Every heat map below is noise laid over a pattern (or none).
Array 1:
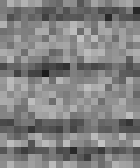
bands of rows
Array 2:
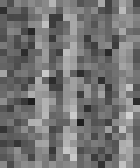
bands of columns
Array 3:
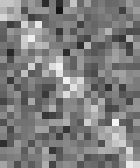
blocks along the diagonal
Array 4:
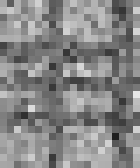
bands of rows crossing bands of columns
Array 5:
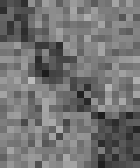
blocks along the diagonal
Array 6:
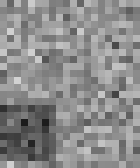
one block
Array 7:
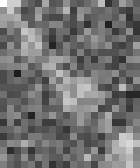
blocks along the diagonal
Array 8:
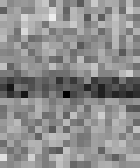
one band of rows
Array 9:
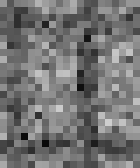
bands of rows crossing bands of columns
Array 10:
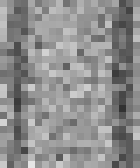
bands of columns
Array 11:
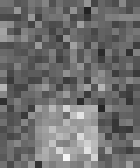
one block
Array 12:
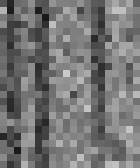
bands of columns
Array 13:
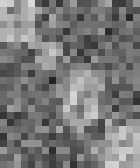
blocks along the diagonal
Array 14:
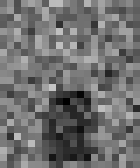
one block
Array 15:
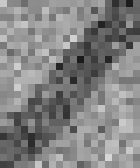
a diagonal band
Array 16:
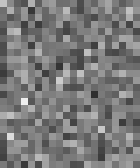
only noise
